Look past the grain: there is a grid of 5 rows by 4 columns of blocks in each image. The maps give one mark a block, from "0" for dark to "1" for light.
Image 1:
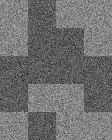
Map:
1 0 1 1
1 0 0 1
0 0 0 0
0 1 1 0
1 0 1 1
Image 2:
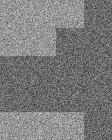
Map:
1 1 1 0
1 1 0 0
0 0 0 0
0 0 0 0
1 1 1 0
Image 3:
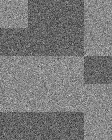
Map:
1 0 0 1
0 0 0 1
1 1 1 0
1 1 1 1
0 0 0 1
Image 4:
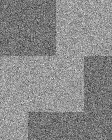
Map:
0 0 1 1
0 0 1 1
1 1 1 0
1 1 1 0
1 0 0 0
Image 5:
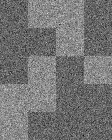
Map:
0 1 1 0
0 0 1 0
0 1 0 1
1 1 0 0
1 0 0 0
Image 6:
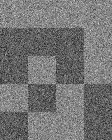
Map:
1 1 1 1
0 0 0 1
0 1 0 1
1 0 1 0
0 1 1 0
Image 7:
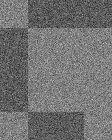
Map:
1 0 0 0
0 1 1 1
0 1 1 1
0 1 1 1
1 0 0 1
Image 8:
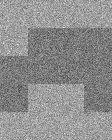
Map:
1 1 1 1
1 0 0 0
0 0 0 0
0 1 1 0
1 1 1 1
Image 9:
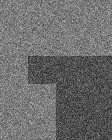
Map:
1 1 1 1
1 1 1 1
1 0 0 0
1 1 0 0
1 1 0 0
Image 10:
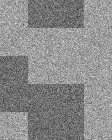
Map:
1 0 0 1
1 1 1 1
0 1 1 1
0 0 0 1
1 0 0 1
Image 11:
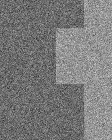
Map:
0 0 0 1
0 0 1 1
0 0 1 1
0 0 0 1
0 0 0 1
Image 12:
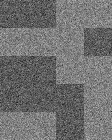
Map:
0 0 1 1
1 1 1 0
0 0 1 1
0 0 0 1
1 1 0 1
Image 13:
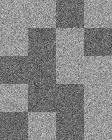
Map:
1 1 0 1
1 0 1 0
0 0 1 1
1 0 0 1
0 1 0 1
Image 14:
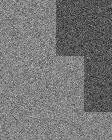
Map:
1 1 0 0
1 1 0 0
1 1 1 0
1 1 1 0
1 1 1 1
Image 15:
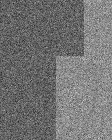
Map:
0 0 0 1
0 0 0 1
0 0 1 1
0 0 1 1
0 0 1 1
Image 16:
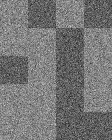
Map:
1 0 1 0
1 1 0 1
0 1 0 1
1 1 0 1
1 1 0 0
